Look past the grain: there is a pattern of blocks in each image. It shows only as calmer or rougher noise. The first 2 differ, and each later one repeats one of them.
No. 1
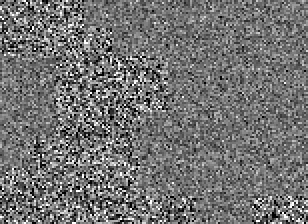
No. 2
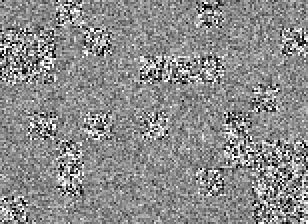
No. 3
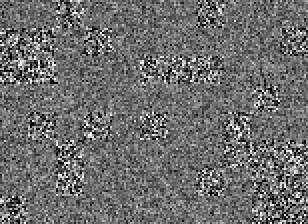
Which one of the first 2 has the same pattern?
2
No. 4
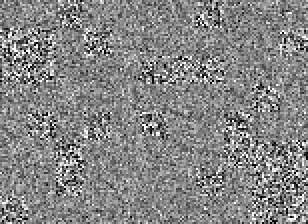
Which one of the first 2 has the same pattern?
2
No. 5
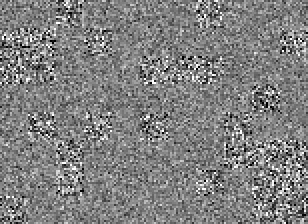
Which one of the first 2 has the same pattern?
2
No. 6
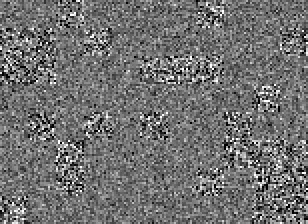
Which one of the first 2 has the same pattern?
2
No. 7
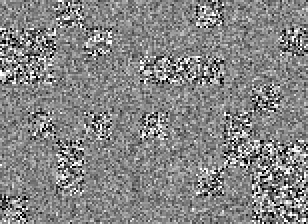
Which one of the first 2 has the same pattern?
2
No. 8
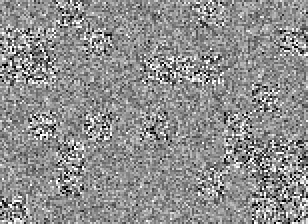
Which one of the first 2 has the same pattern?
2
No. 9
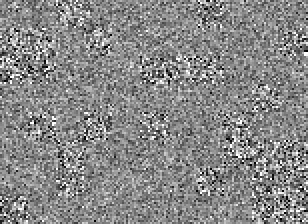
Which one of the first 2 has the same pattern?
2
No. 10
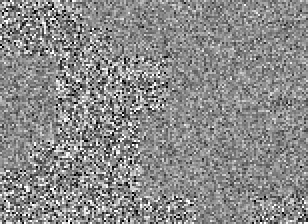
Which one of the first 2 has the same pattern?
1
